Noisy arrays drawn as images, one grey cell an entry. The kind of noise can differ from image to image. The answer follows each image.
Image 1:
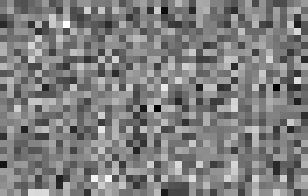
low rank plus noise
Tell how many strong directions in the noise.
five to eight
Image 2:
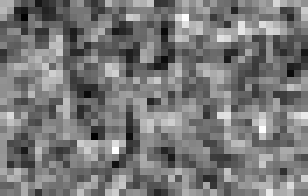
blotchy
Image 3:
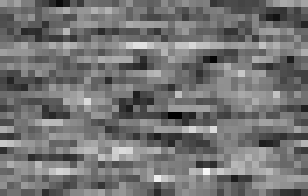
streaked along the rows
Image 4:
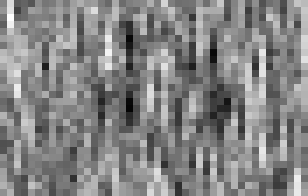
streaked along the columns
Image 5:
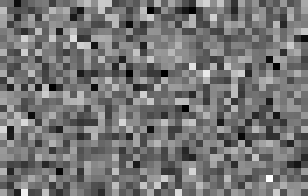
independent entries
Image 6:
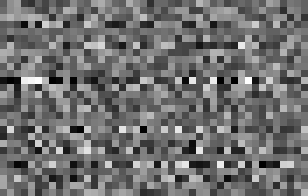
rows of uneven size
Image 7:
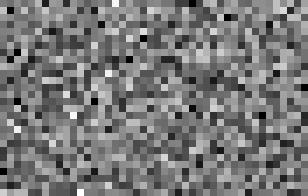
independent entries
